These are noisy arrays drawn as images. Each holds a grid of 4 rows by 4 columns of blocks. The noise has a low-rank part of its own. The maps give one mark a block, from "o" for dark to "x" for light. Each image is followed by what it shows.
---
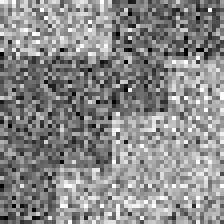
x x o o
o o o x
o o x x
o x x x
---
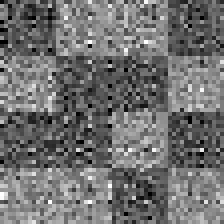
o x x o
x o o x
o o x o
x x o x
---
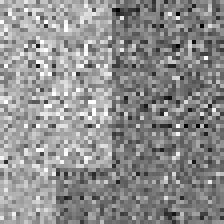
x x o o
x x o o
x x o o
x o o o
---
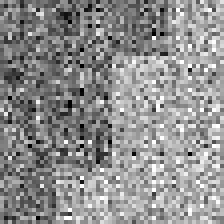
o o o x
o o x x
o o x x
o x x x
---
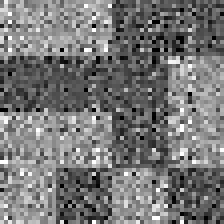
x x o o
o o o x
x x o x
x o x o
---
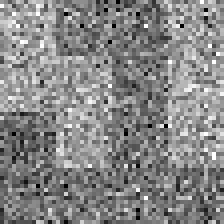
x o o x
x x o x
o x o x
o o o o
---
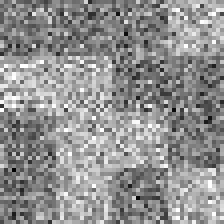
o o o x
x x o o
o x x o
o x o x
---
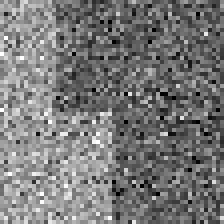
x o o o
x o o o
x x o o
x x o o
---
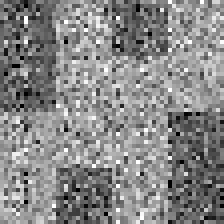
o x o x
o x x x
x x x o
x o x o
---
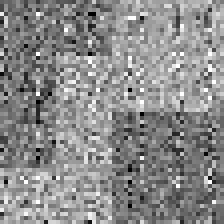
o o x x
o x x x
o x o o
x x o o
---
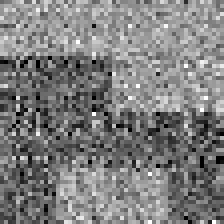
x x x x
o o x x
o o o o
o x x o
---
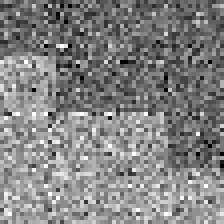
o o o o
x o o o
x x x o
x x x x
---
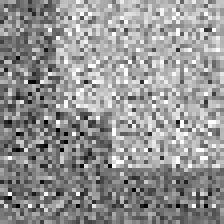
o x x x
o x x x
o o x x
o o o o
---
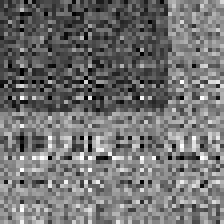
o o o x
o o o x
x x x x
x x x x
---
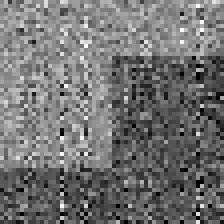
x x x x
x x o o
x x o o
o o o o
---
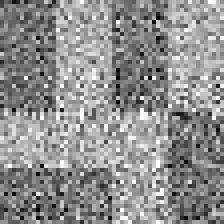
o x o x
o x o x
x x x o
o o x o
